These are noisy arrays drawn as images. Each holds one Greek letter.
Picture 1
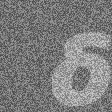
delta
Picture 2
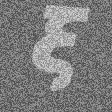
xi
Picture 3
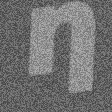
eta
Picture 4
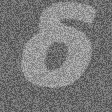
delta
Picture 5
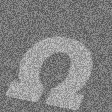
omega
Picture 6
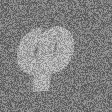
phi
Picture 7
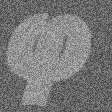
phi
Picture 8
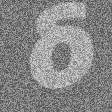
delta
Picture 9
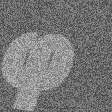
phi
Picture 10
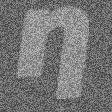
eta
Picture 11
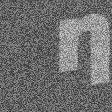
eta
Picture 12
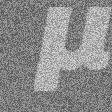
mu
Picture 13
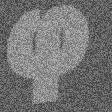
phi
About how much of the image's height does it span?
nearly all
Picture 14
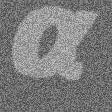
alpha
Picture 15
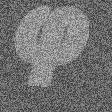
phi
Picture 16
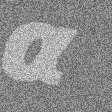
alpha
